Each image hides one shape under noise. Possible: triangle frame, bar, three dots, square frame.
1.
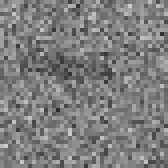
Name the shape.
bar
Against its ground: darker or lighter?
darker
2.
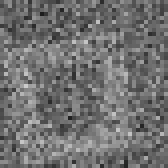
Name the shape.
square frame
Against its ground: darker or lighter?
lighter
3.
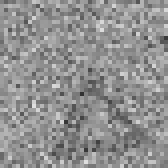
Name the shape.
triangle frame
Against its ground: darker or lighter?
darker
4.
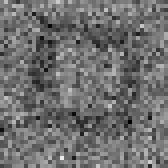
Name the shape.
square frame
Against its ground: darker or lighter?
darker
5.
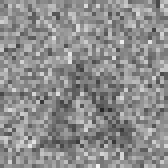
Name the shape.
triangle frame
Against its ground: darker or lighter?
darker
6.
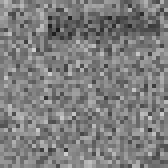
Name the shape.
bar
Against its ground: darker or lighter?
darker
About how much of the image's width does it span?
two thirds
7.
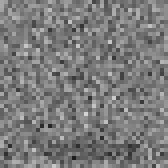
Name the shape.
bar
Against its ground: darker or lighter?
darker
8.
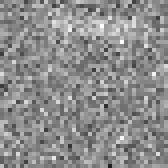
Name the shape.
bar
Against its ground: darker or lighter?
lighter
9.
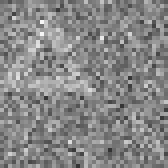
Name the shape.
triangle frame
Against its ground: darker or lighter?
lighter
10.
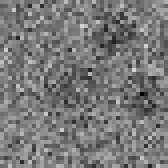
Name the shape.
three dots
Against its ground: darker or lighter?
darker
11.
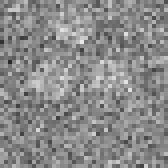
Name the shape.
three dots
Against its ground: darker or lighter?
lighter
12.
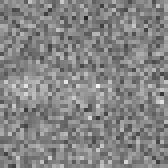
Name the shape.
bar
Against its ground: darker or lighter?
lighter
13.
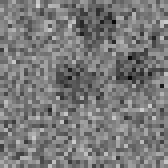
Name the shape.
three dots
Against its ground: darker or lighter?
darker
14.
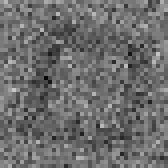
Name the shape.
square frame
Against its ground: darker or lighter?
darker
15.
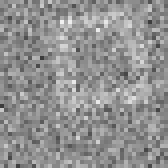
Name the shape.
square frame
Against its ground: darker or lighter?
lighter
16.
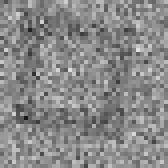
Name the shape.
square frame
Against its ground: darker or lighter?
darker
